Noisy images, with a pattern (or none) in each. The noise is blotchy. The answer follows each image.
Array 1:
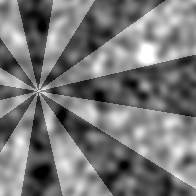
spokes from one point
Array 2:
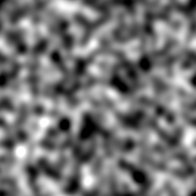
only noise
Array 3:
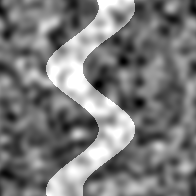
a wavy band
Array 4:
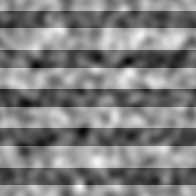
horizontal stripes
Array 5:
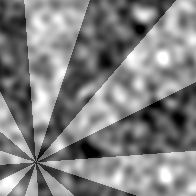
spokes from one point
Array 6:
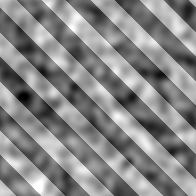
diagonal stripes
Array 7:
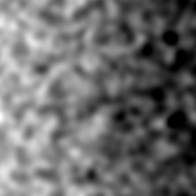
a smooth slope
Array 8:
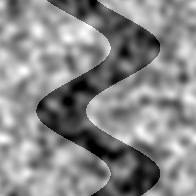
a wavy band
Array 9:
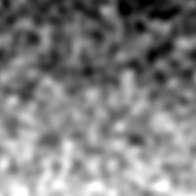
a smooth slope
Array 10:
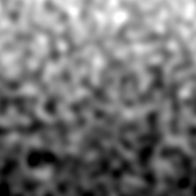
a smooth slope
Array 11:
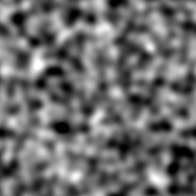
only noise
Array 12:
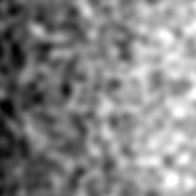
a smooth slope
